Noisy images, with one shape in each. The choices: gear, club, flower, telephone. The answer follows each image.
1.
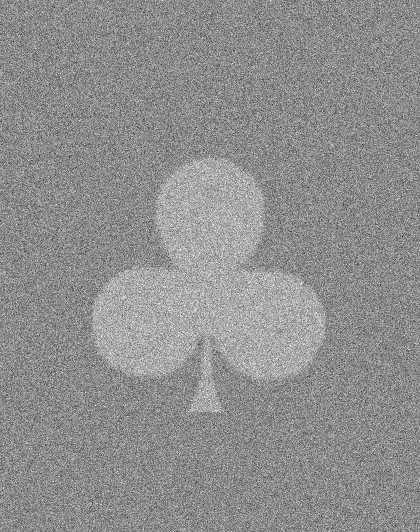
club
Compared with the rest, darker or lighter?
lighter
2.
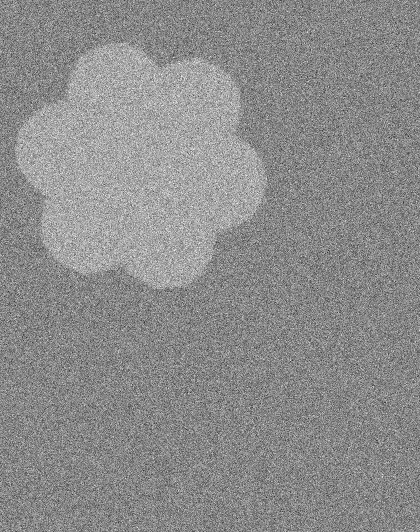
flower
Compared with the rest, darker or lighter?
lighter
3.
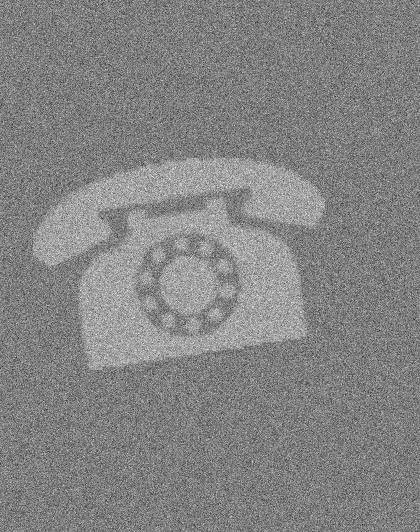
telephone
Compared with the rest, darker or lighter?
lighter
